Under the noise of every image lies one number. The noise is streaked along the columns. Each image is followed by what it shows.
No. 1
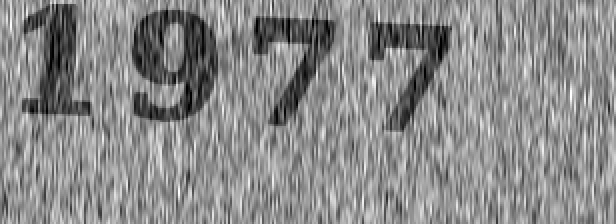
1977
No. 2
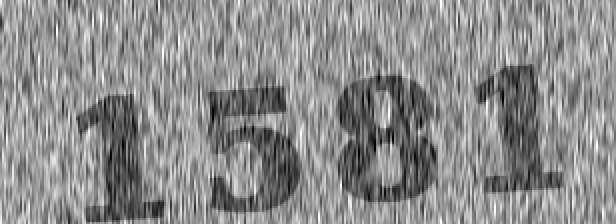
1581
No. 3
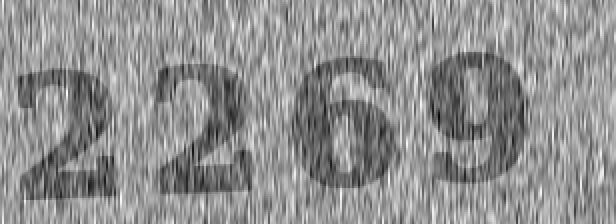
2269
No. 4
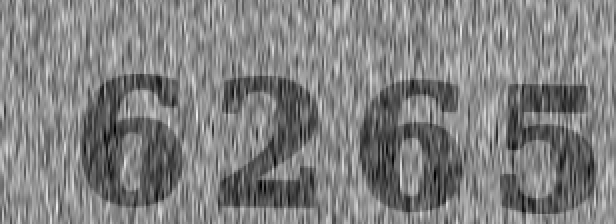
6265
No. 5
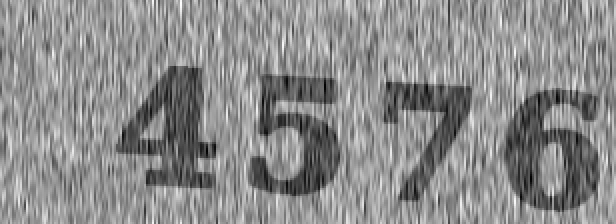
4576
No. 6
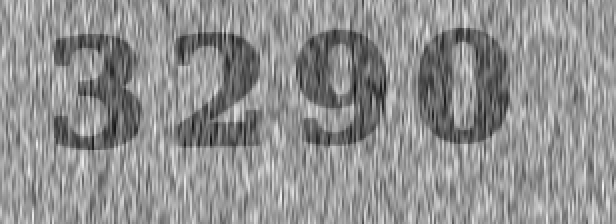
3290
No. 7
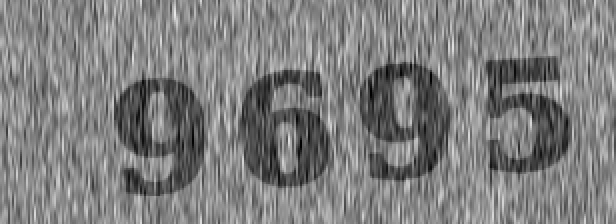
9695
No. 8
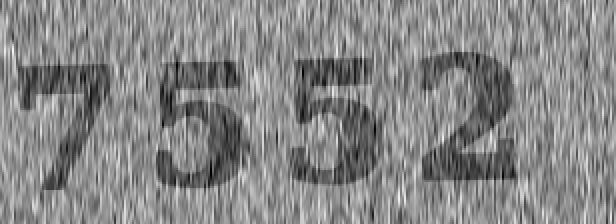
7552
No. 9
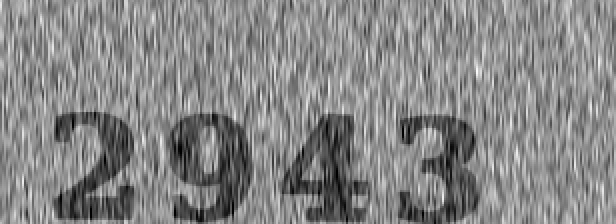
2943
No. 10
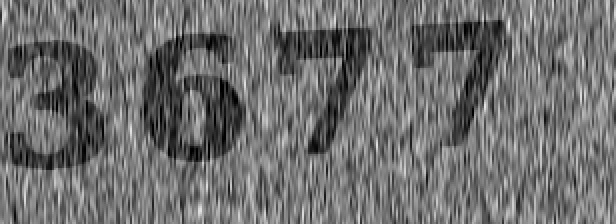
3677
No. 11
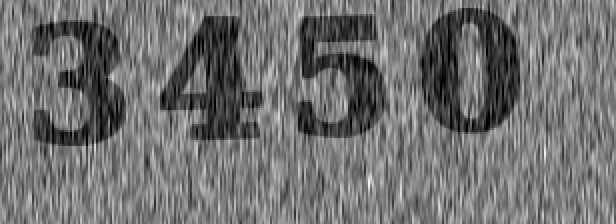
3450
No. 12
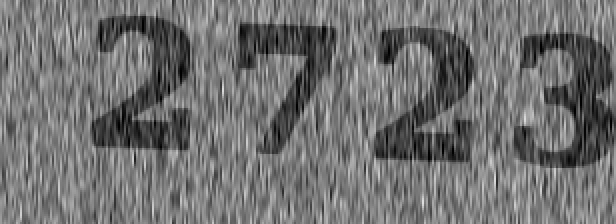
2723
